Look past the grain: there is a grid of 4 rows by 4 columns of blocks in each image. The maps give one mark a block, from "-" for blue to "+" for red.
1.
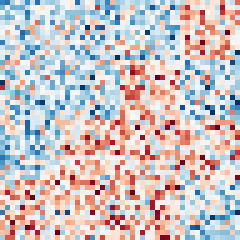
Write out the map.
- - - +
- - + -
- + + +
+ + + -
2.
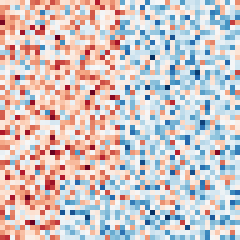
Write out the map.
+ + - -
+ + - -
+ + - -
+ - - -
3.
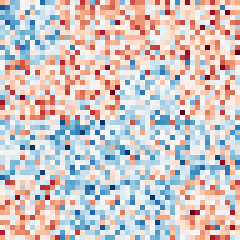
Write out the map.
- + + +
+ + - +
- - - -
+ - - +
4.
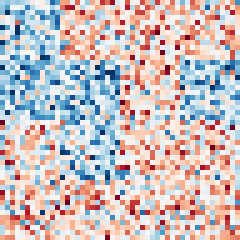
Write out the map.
- + + +
- - + -
+ - + +
+ + + +
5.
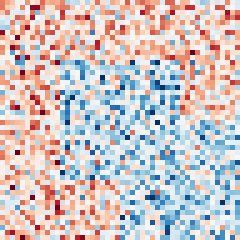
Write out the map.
+ + + +
+ - - +
+ - - -
+ + - -
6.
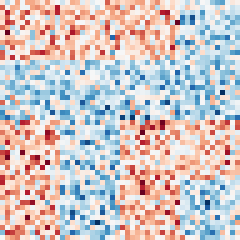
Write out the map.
+ + + -
- - - -
+ - + +
+ - + -
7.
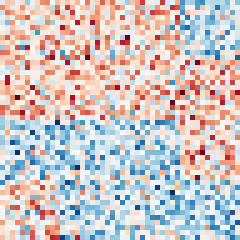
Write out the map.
+ + + -
+ + + +
- - - +
+ - - -
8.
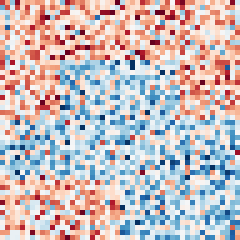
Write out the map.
+ + + +
+ - - +
- - - -
+ + - -
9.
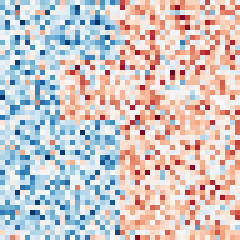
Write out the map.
- - + +
- + + +
- - + +
- - + +
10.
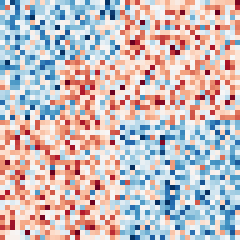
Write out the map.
- - + +
- + + +
+ + - -
+ + - -
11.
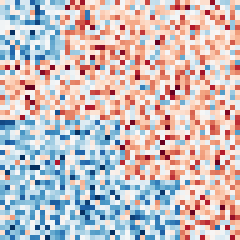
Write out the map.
- + + +
+ + + +
- - + +
- - - +
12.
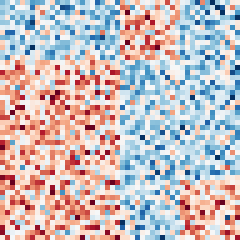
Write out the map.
- - + -
+ + - -
+ + - -
+ + - +
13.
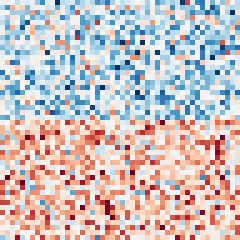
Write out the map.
- - - -
- - - -
+ + + +
+ + + +
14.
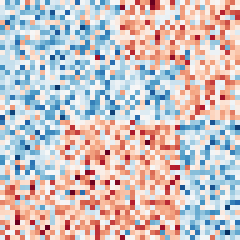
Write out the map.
- - + +
- - - +
- + + -
+ + + -
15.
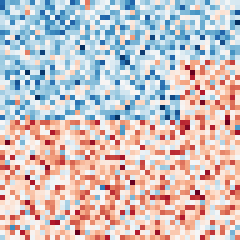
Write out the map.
- - - -
- - - +
+ + + +
+ + + +
